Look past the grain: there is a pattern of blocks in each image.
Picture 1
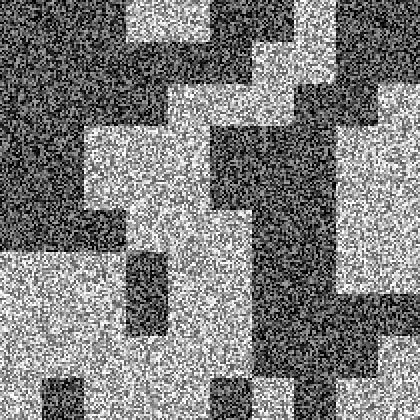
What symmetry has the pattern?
no symmetry
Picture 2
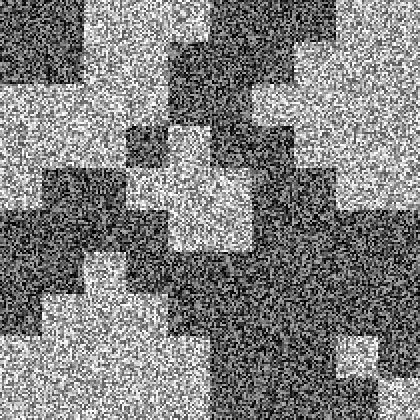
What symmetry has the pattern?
mirrored about the diagonal from the top left
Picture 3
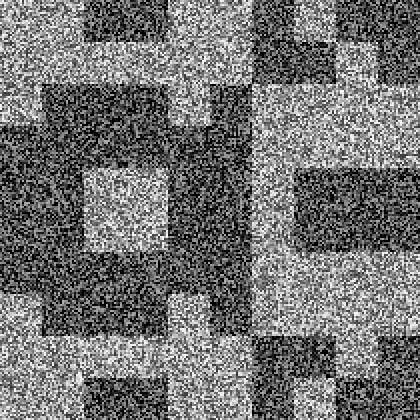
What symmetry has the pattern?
top and bottom mirror each other
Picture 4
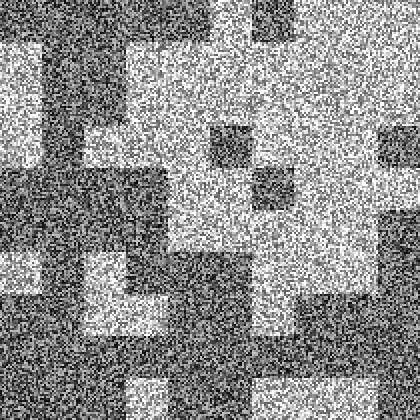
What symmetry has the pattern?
mirrored about the diagonal from the bottom left
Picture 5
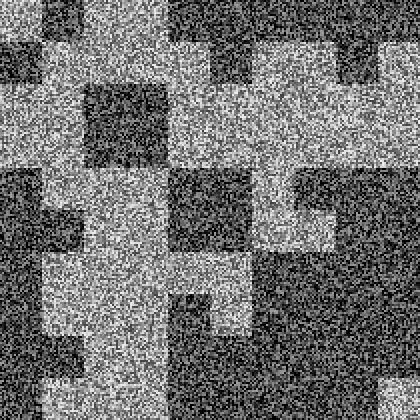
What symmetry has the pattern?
mirrored about the diagonal from the top left
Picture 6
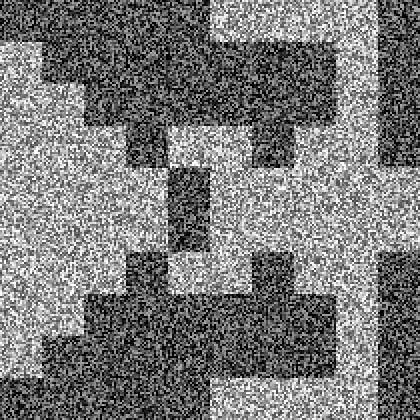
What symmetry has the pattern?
top and bottom mirror each other
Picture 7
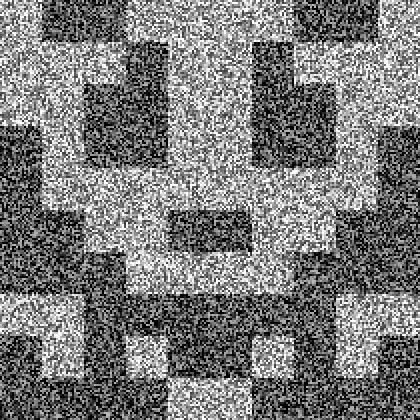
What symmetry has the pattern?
left and right mirror each other
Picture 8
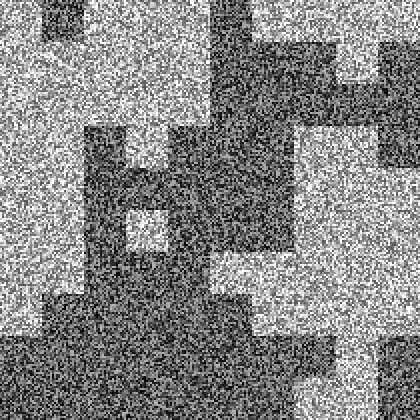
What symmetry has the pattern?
no symmetry
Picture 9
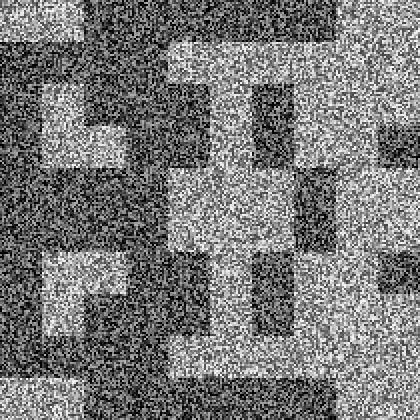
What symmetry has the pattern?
top and bottom mirror each other
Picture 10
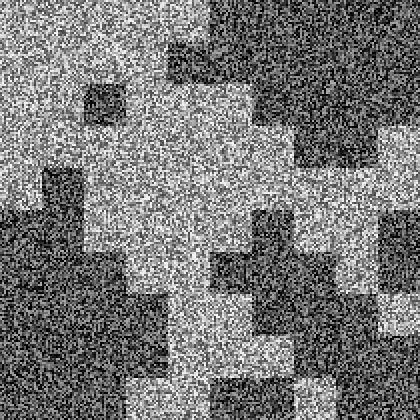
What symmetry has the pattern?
mirrored about the diagonal from the top left
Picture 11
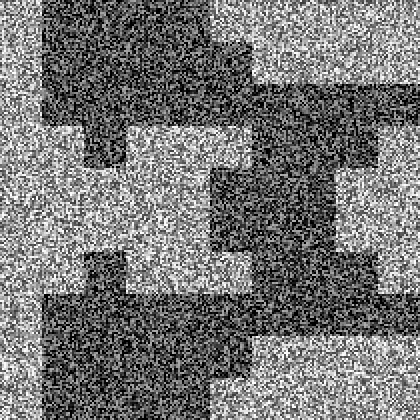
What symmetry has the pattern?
top and bottom mirror each other
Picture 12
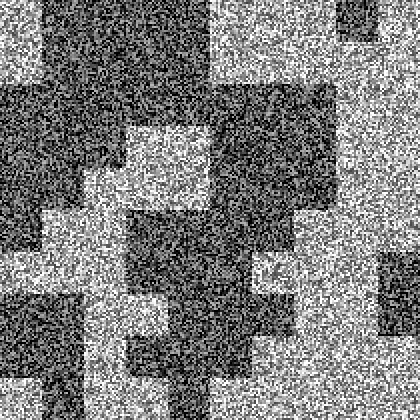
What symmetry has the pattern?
no symmetry
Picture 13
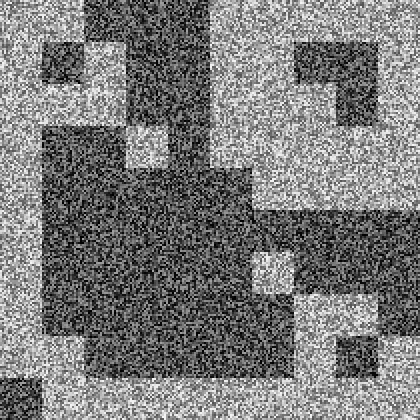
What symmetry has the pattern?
mirrored about the diagonal from the bottom left
